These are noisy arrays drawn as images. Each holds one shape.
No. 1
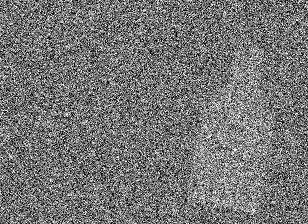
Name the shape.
bottle
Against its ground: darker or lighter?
lighter
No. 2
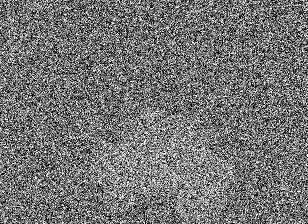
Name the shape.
car
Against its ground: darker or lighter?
lighter
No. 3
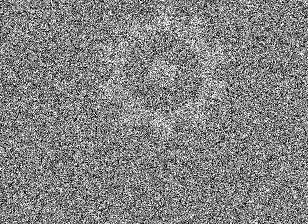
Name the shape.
gear
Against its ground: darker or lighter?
lighter
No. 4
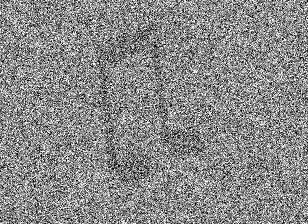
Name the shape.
pair of musical notes
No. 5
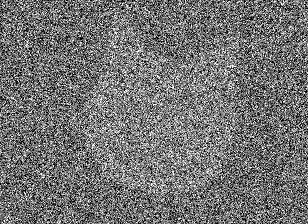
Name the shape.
cat's head
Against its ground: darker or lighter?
lighter
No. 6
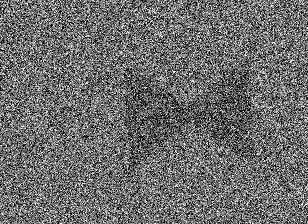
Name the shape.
bow tie
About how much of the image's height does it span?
half
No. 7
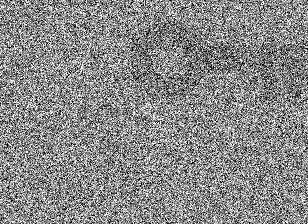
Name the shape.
key
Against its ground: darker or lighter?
darker
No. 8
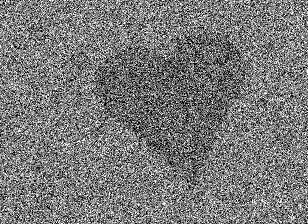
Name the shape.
heart
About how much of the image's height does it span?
two thirds
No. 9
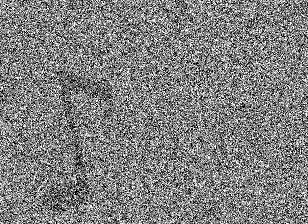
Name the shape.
musical note
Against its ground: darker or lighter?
darker
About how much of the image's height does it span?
two thirds
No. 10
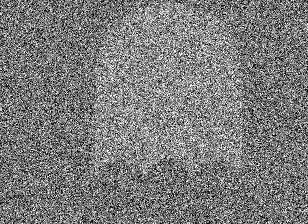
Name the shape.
ghost
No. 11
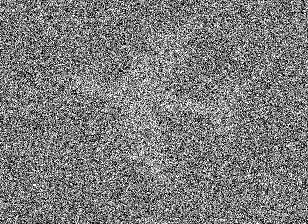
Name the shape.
airplane
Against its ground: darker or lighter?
lighter
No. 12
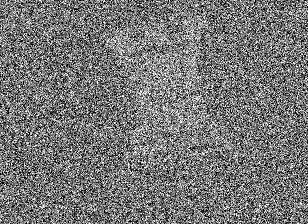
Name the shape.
chess rook
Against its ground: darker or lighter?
lighter
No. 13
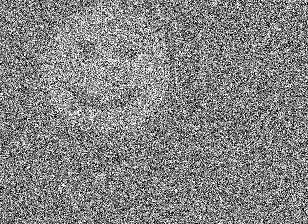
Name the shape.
smiling face
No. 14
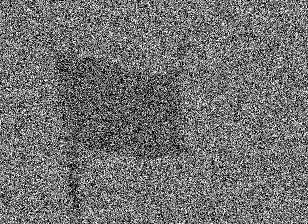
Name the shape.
flag
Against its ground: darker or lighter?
darker
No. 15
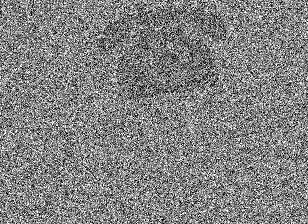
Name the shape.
telephone
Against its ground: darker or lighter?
darker
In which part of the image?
top middle
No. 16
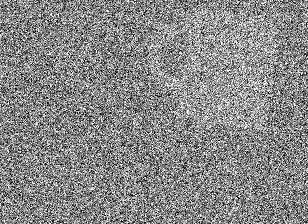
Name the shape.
cup
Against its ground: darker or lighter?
lighter
